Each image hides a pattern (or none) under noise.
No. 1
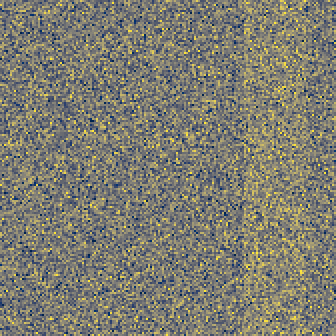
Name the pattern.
one band of columns
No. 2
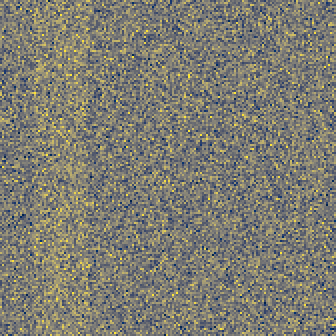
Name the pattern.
one band of columns
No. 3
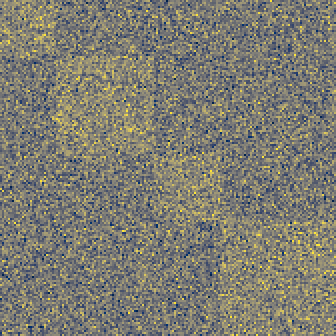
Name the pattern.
blocks along the diagonal
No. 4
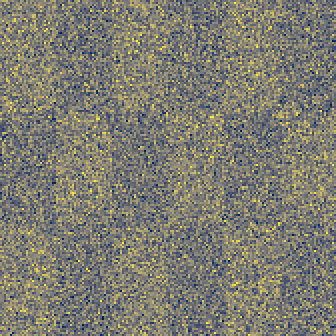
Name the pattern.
a checkerboard
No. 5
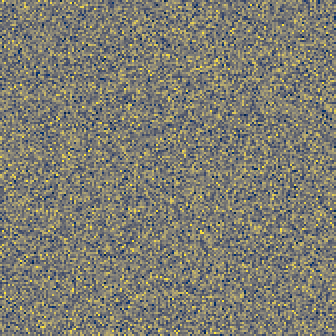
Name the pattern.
only noise
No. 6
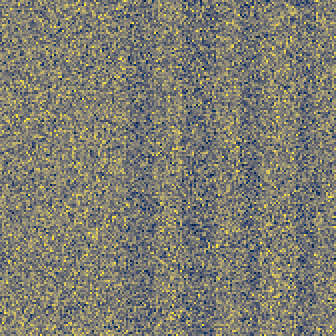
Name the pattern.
bands of columns
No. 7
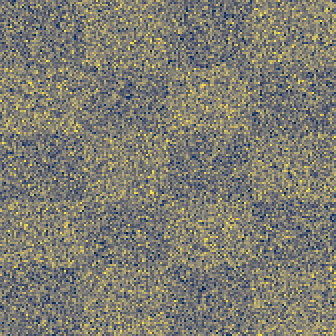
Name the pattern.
a checkerboard
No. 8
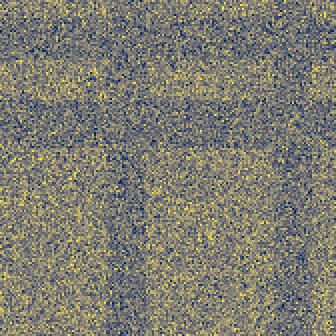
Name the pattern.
bands of rows crossing bands of columns
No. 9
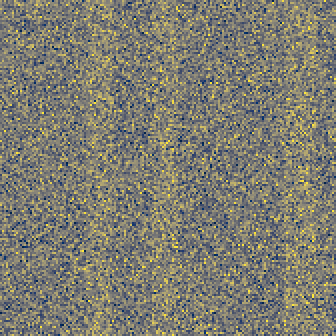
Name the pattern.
bands of columns
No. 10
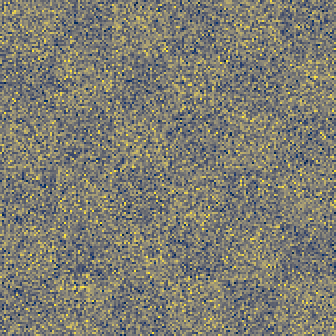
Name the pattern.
a checkerboard
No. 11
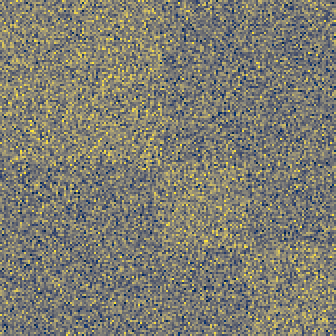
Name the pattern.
blocks along the diagonal
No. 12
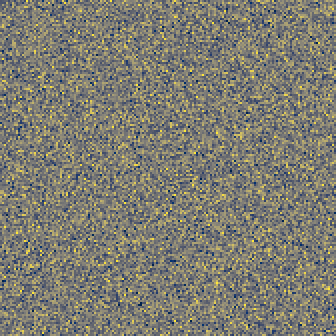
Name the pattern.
only noise
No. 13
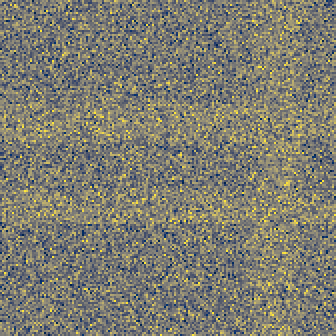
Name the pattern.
bands of rows crossing bands of columns
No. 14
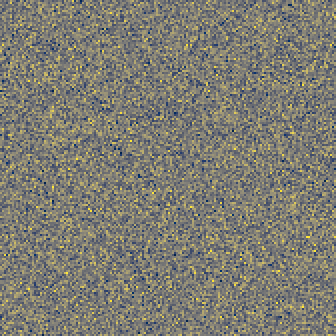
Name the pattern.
only noise
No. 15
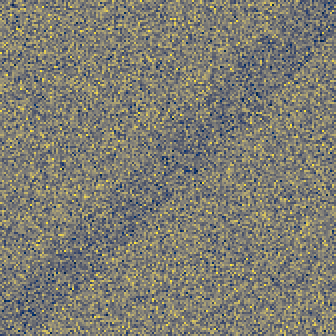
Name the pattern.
a diagonal band
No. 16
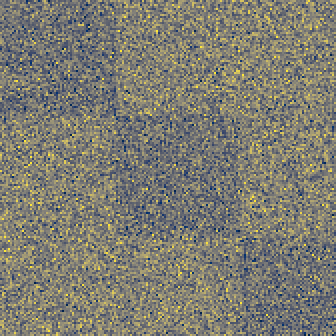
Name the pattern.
blocks along the diagonal
